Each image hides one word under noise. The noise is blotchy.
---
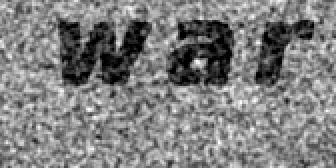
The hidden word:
war
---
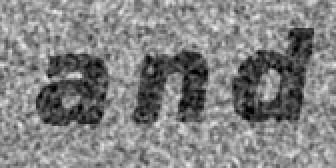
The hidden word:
and
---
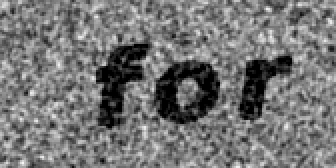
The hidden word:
for
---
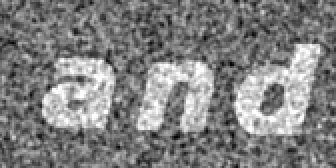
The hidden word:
and
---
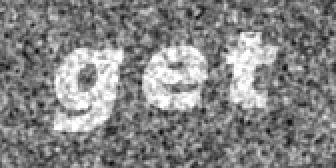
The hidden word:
get
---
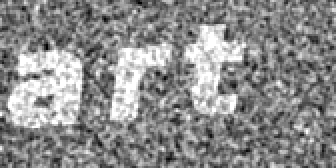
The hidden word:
art
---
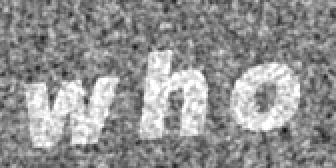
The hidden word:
who
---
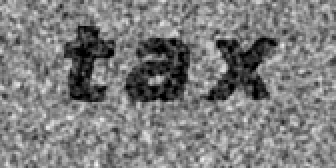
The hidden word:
tax
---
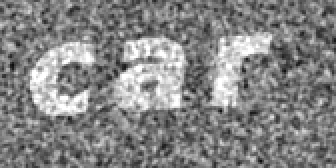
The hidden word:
car
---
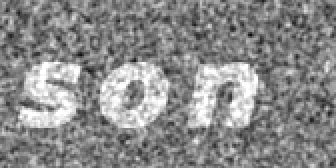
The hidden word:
son
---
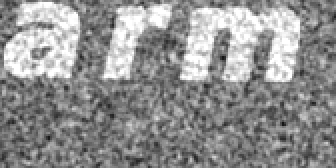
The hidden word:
arm
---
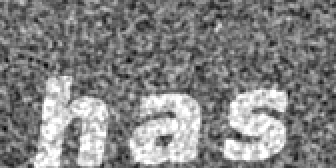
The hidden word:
has
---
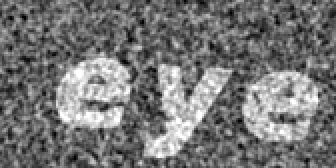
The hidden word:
eye
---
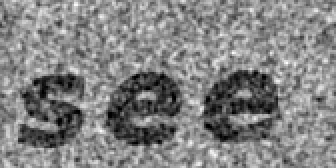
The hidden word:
see
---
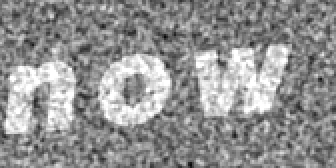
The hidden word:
now
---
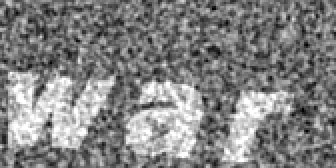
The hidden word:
war
